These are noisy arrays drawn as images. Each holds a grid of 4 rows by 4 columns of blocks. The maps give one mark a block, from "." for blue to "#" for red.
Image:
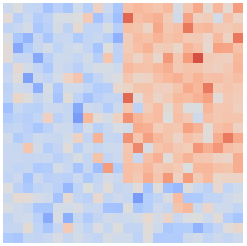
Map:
. . # #
. . # #
. . # #
. . . .
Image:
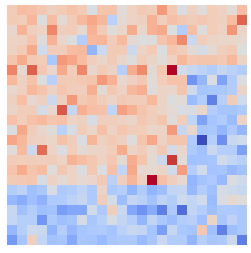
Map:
# # # #
# # # .
# # # .
. . . .
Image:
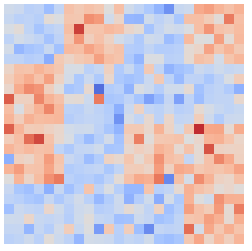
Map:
. # . #
# . . .
# . # #
. . . #
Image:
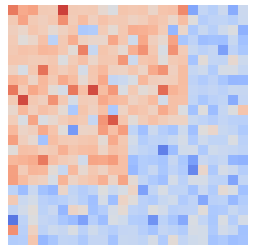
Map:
# # # .
# # # .
# # . .
. . . .
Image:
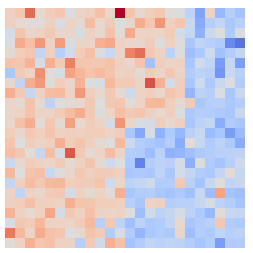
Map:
# # # .
# # # .
# # . .
# # . .
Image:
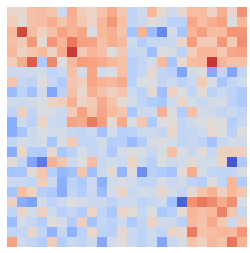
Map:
# # . #
. # . .
. . . .
. . . #
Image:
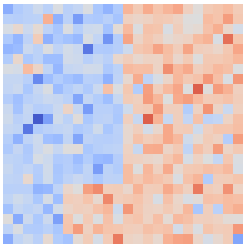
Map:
. . # #
. . # #
. . # #
. # # #
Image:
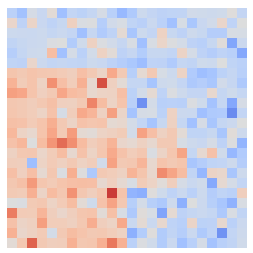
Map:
. . . .
# # . .
# # # .
# # . .
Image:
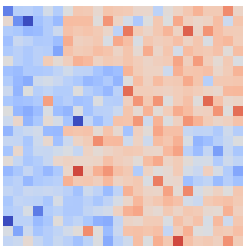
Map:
. # # #
. . # #
. # # .
. . # #
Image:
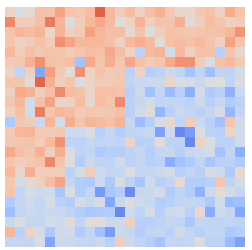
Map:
# # # #
# # . .
# . . .
. . . .
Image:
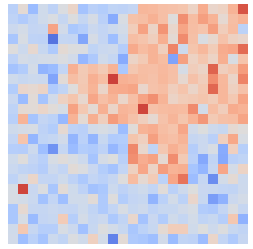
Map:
. . # #
. # # #
. . # .
. . . .
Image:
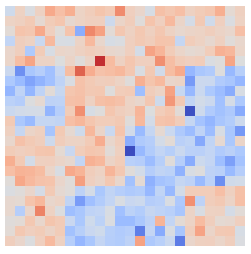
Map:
# # # #
. # # .
# # . .
# . . #
